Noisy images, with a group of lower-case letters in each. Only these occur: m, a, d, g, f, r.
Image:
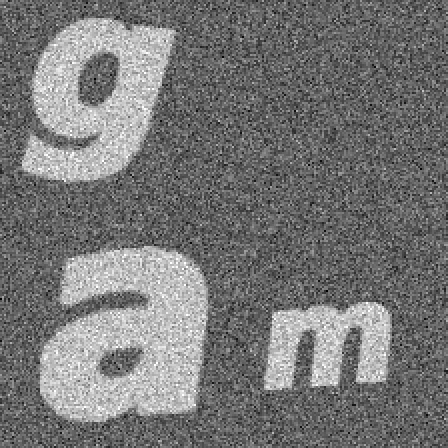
top left: g; bottom left: a; bottom right: m
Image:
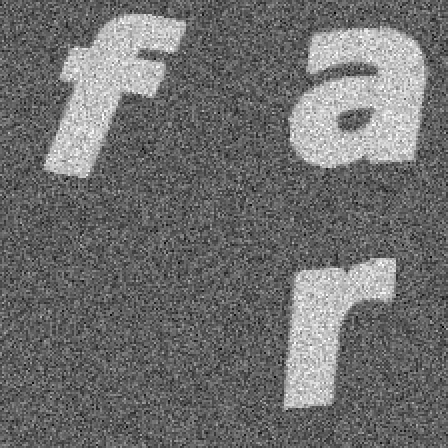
top left: f; top right: a; bottom right: r
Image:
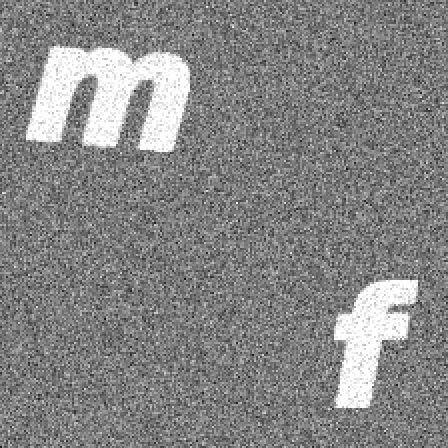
top left: m; bottom right: f
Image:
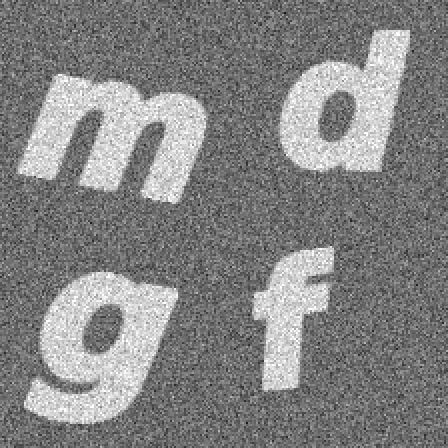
top left: m; top right: d; bottom left: g; bottom right: f
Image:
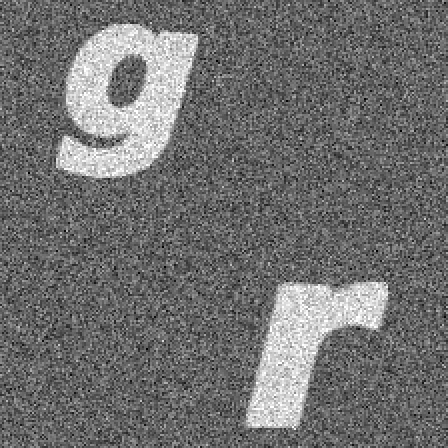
top left: g; bottom right: r
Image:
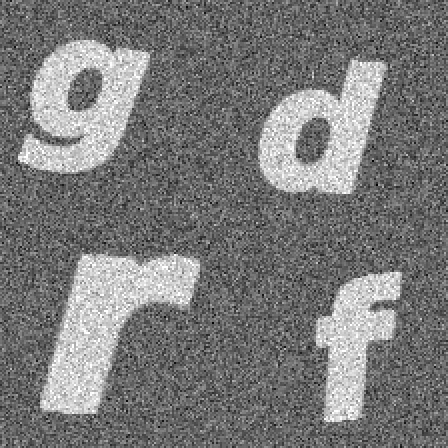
top left: g; top right: d; bottom left: r; bottom right: f
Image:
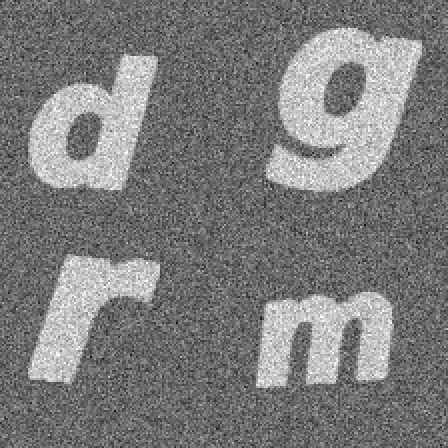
top left: d; top right: g; bottom left: r; bottom right: m
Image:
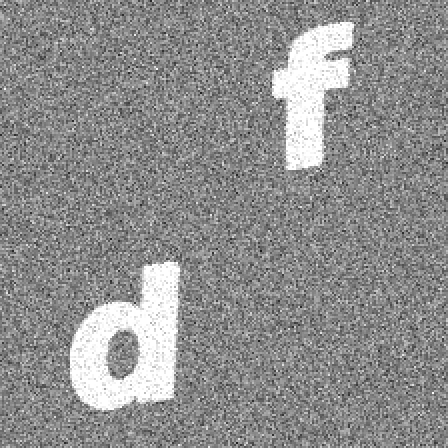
top right: f; bottom left: d
